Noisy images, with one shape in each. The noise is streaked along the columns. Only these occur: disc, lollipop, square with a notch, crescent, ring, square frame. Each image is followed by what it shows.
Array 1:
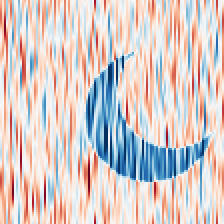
crescent
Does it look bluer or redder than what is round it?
bluer
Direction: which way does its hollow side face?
up and right
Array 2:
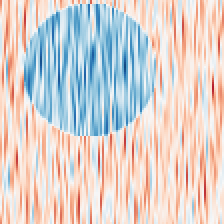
disc
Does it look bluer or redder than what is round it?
bluer
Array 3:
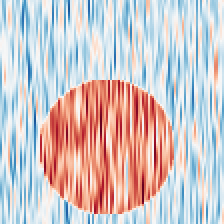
disc
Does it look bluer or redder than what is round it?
redder
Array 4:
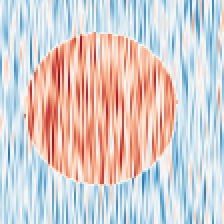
disc
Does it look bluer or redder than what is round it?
redder
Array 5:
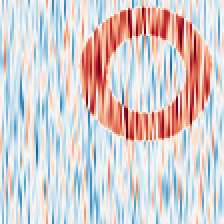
ring
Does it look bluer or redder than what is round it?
redder
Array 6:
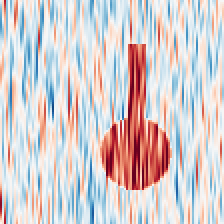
lollipop
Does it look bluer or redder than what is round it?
redder
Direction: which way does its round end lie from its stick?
down
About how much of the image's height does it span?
two thirds
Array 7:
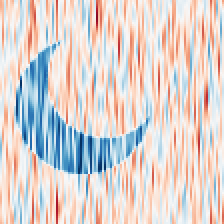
crescent
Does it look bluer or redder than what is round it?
bluer
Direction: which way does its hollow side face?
up and right
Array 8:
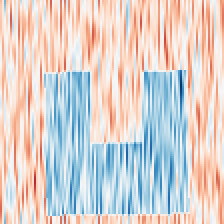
square with a notch
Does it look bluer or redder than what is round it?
bluer
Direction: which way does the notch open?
up
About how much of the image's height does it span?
two thirds
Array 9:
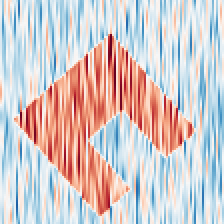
square with a notch
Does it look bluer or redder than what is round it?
redder
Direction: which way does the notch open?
down and right
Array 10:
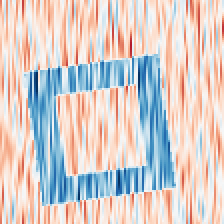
square frame
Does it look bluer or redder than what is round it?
bluer
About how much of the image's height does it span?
two thirds
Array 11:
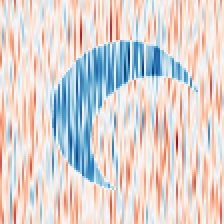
crescent
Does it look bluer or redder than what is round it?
bluer
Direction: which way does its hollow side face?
down and right
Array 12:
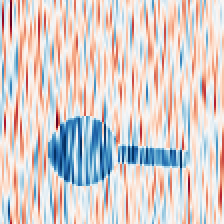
lollipop
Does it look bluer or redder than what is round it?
bluer
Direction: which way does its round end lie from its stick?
left
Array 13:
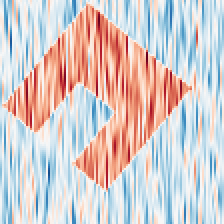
square with a notch
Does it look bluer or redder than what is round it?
redder
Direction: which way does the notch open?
down and left
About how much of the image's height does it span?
nearly all
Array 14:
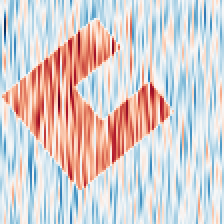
square with a notch
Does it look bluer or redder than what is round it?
redder
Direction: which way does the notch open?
up and right
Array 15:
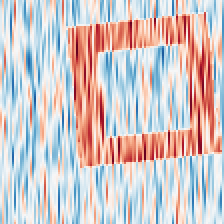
square frame
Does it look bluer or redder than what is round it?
redder
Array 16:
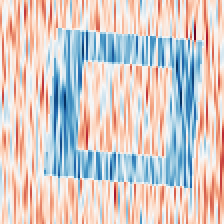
square frame
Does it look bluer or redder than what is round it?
bluer
